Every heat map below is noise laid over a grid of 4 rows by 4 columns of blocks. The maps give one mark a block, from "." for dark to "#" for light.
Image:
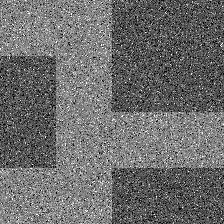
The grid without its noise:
# # . .
. # . .
. # # #
# # . .
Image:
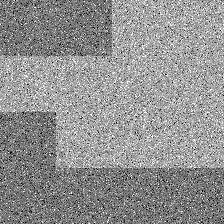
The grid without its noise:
. . # #
# # # #
. # # #
. . . .
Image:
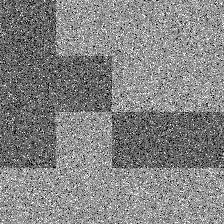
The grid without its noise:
. # # #
. . # #
. # . .
# # # #
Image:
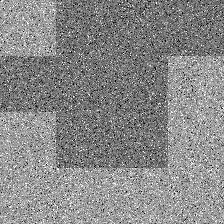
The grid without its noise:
# . . .
. . . #
# . . #
# # # #
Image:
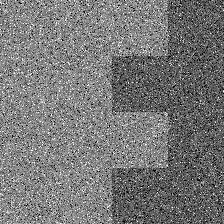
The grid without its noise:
# # # .
# # . .
# # # .
# # . .
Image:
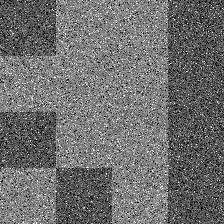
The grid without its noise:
. # # .
# # # .
. # # .
# . # .
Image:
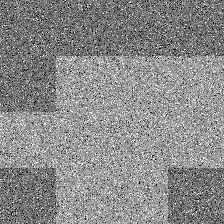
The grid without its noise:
. . . .
. # # #
# # # #
. # # .
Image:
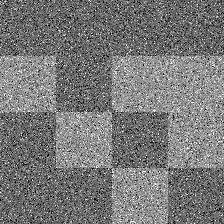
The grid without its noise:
. . . .
# . # #
. # . #
. . # .
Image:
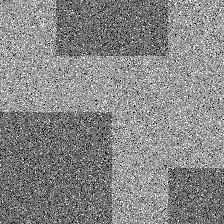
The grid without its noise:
# . . #
# # # #
. . # #
. . # .
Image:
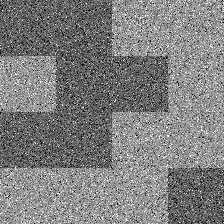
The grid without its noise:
. . # #
# . . #
. . # #
# # # .
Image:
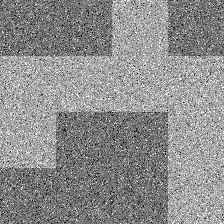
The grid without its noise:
. . # .
# # # #
# . . #
. . . #
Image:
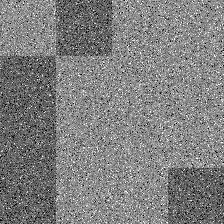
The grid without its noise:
# . # #
. # # #
. # # #
. # # .
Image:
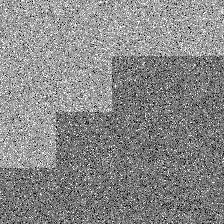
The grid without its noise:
# # # #
# # . .
# . . .
. . . .
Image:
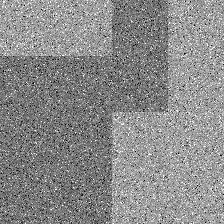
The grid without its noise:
# # . #
. . . #
. . # #
. . # #
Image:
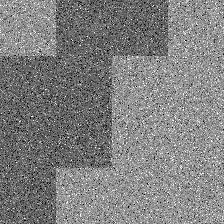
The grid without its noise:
# . . #
. . # #
. . # #
. # # #
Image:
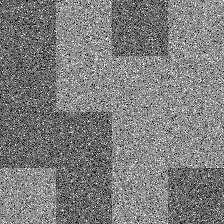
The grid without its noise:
. # . #
. # # #
. . # #
# . # .
